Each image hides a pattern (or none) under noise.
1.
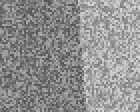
a sharp edge
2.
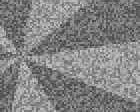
spokes from one point
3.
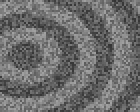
rings round one point
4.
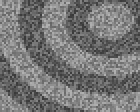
rings round one point
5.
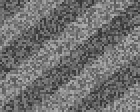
diagonal stripes
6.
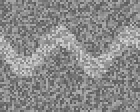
a wavy band
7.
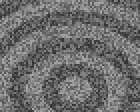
rings round one point
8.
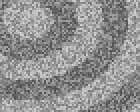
rings round one point
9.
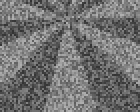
spokes from one point
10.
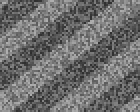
diagonal stripes
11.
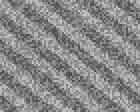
diagonal stripes
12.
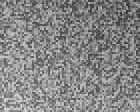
a smooth slope
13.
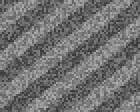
diagonal stripes
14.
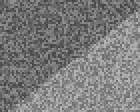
a sharp edge
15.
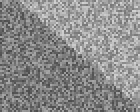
a sharp edge
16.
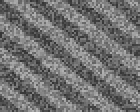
diagonal stripes
